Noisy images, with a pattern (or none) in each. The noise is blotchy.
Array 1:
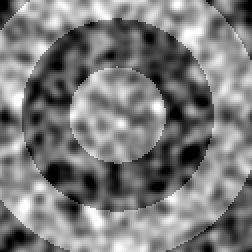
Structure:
rings round one point
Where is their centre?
centre
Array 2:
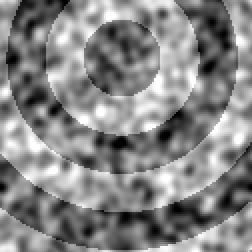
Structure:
rings round one point
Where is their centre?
top middle
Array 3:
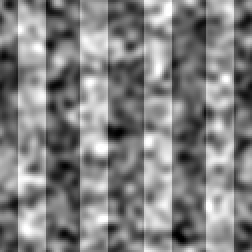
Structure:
vertical stripes
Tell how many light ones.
4
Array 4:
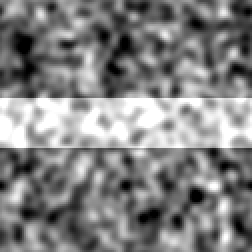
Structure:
one horizontal stripe
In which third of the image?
middle
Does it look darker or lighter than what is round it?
lighter
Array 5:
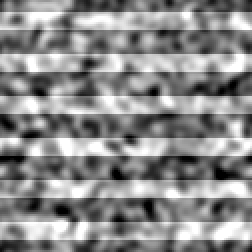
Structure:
horizontal stripes
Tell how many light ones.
6
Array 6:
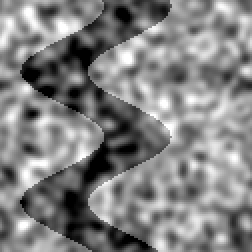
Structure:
a wavy band
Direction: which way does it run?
top to bottom
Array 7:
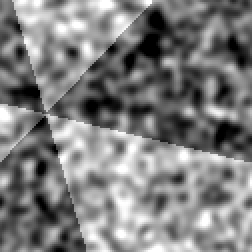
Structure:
spokes from one point
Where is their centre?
middle left
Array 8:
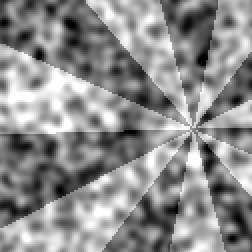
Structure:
spokes from one point
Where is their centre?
middle right
